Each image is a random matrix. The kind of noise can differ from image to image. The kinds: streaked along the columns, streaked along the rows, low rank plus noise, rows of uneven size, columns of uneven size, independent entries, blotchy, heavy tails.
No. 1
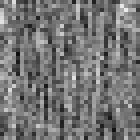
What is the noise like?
streaked along the columns
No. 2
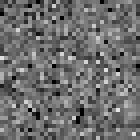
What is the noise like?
heavy tails
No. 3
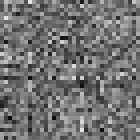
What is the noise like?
low rank plus noise
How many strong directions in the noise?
one
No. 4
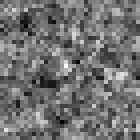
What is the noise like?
blotchy
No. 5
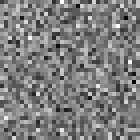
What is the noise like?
independent entries
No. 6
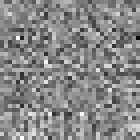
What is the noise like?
low rank plus noise
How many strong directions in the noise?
three or four
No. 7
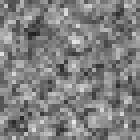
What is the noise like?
blotchy
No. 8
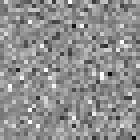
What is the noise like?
heavy tails
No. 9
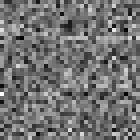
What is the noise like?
low rank plus noise
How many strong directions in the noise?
two
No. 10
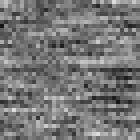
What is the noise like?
streaked along the rows
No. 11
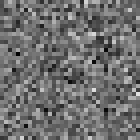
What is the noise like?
low rank plus noise
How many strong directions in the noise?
five to eight
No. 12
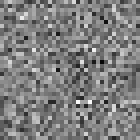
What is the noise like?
low rank plus noise
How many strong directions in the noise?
five to eight
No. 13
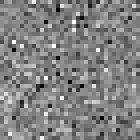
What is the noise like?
heavy tails
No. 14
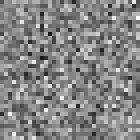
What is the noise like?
independent entries
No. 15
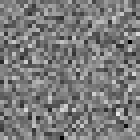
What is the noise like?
low rank plus noise
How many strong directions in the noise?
five to eight
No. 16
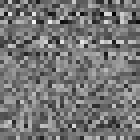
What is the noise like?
rows of uneven size
